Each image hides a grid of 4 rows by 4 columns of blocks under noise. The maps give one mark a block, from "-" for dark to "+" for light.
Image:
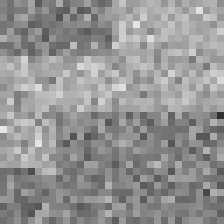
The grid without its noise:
- - + +
+ + + +
+ - - -
- - - -
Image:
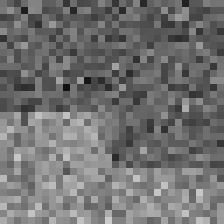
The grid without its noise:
- - - -
- - - -
+ + - -
+ + + +
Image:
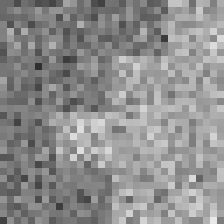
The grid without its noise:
- - - +
- - + +
- + + +
- - + +
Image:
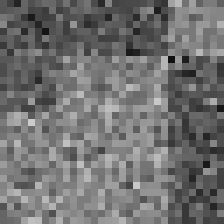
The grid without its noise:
- - - +
- + + -
+ + + -
+ + + -
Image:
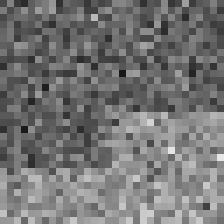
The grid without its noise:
- - - -
- - - -
- - + +
+ + + +
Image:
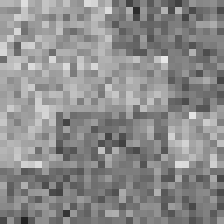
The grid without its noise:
+ + - -
+ + + -
+ - - +
- - - -
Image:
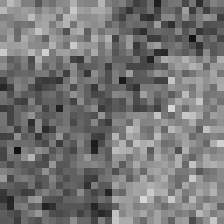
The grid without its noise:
+ + - -
- - - +
- - + +
- - + +
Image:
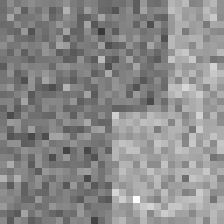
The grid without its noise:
- - - +
- - - +
- - + +
- - + +
